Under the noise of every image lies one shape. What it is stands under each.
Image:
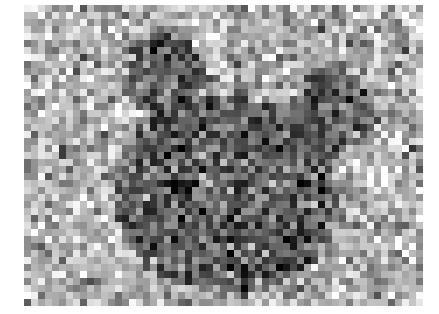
bear's head
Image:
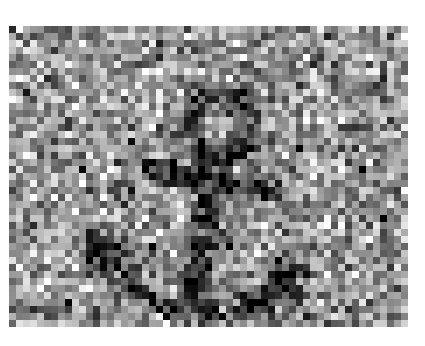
anchor
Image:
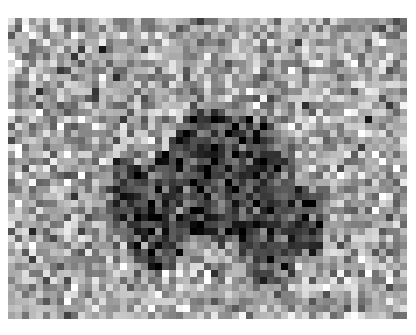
car
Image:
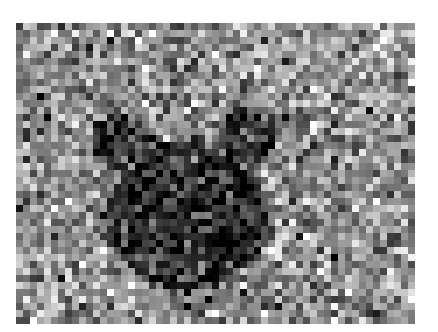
bear's head
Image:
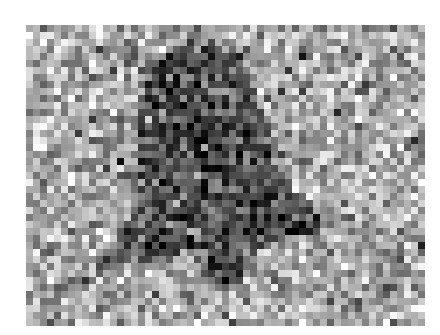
bell
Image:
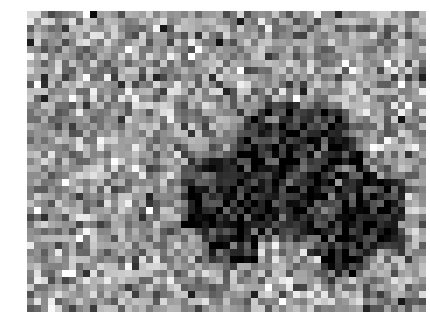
car
